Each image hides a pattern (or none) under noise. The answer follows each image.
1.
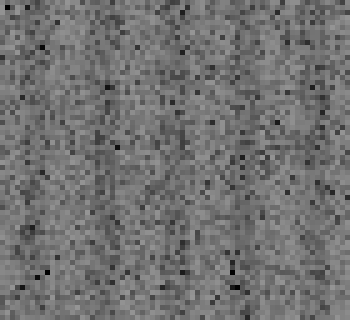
vertical stripes
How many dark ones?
5
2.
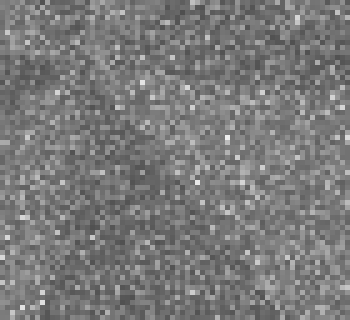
spokes from one point
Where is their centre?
top left
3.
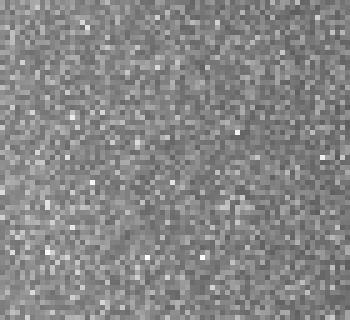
a smooth slope
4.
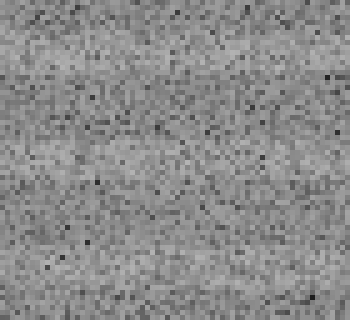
horizontal stripes
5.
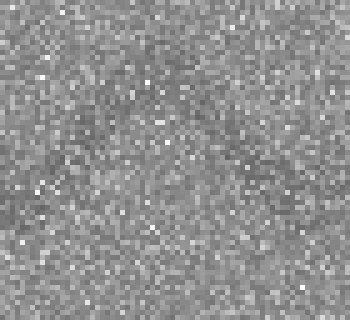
a wavy band
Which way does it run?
left to right
